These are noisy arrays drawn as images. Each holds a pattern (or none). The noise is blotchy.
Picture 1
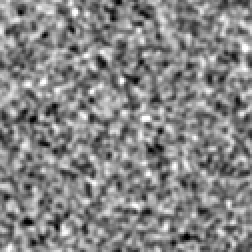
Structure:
only noise
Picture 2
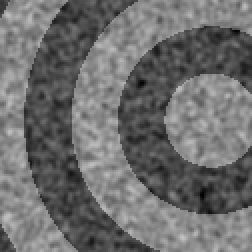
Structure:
rings round one point
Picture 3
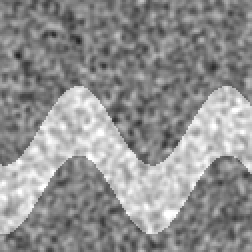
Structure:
a wavy band
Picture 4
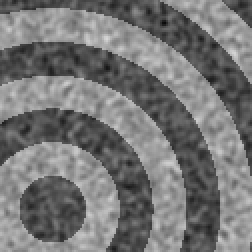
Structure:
rings round one point
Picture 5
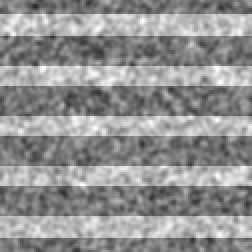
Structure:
horizontal stripes
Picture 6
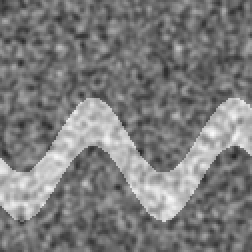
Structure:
a wavy band
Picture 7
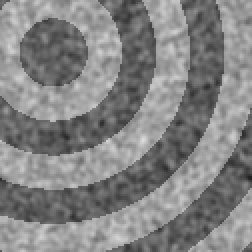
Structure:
rings round one point
